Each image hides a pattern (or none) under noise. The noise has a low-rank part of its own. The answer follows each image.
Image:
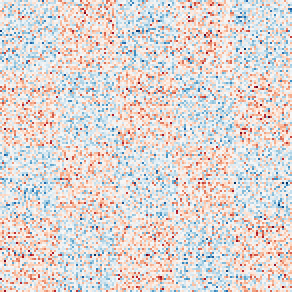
a checkerboard
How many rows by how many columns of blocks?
4 by 5
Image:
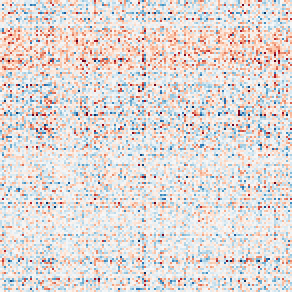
one band of rows
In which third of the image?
top
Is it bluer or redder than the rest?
redder
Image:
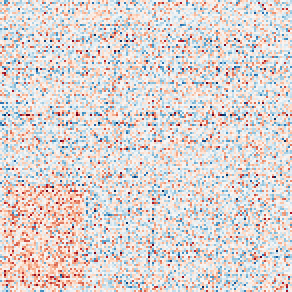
one block
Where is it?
bottom left
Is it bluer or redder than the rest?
redder
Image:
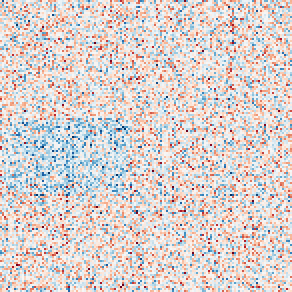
one block
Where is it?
middle left
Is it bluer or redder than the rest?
bluer
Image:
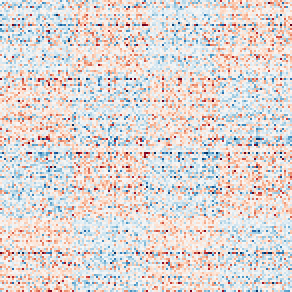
a checkerboard
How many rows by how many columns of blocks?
4 by 4
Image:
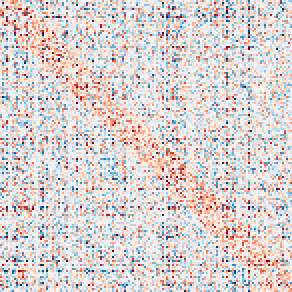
a diagonal band
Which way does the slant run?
top left to bottom right
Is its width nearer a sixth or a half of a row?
a sixth
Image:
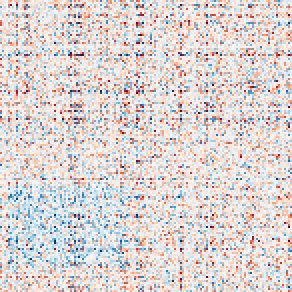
one block
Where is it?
bottom left
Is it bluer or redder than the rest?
bluer
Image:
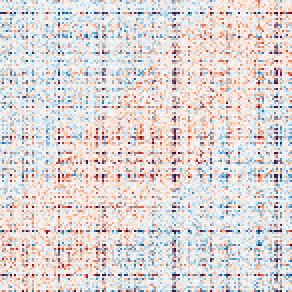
a diagonal band
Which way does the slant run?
bottom left to top right
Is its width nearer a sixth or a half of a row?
a half
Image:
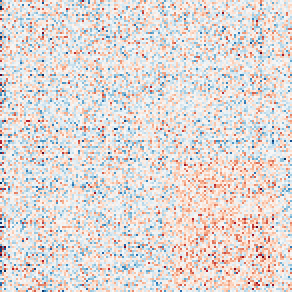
one block
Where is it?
bottom right
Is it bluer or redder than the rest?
redder
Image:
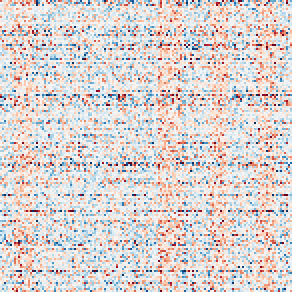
bands of columns
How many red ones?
4
